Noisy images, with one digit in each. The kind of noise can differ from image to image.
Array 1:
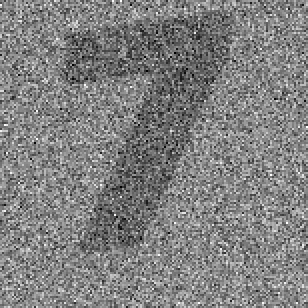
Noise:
independent entries
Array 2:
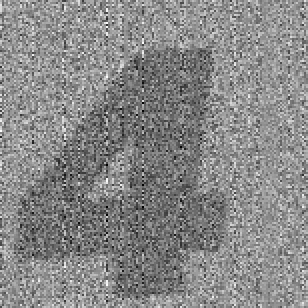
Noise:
columns of uneven size
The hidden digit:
4
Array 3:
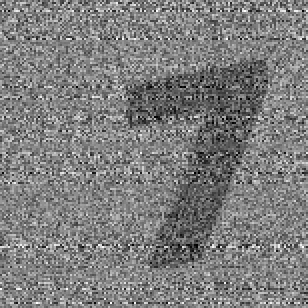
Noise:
rows of uneven size
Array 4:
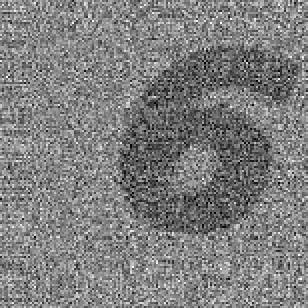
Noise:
low rank plus noise
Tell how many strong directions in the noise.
three or four
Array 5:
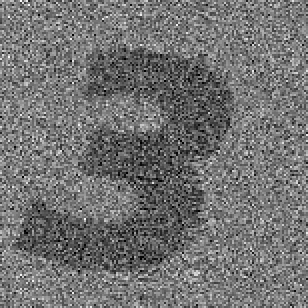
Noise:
low rank plus noise
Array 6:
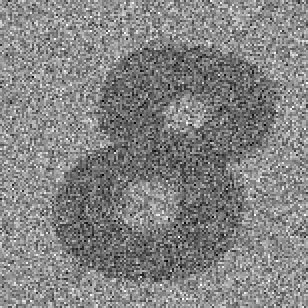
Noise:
independent entries
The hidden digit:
8
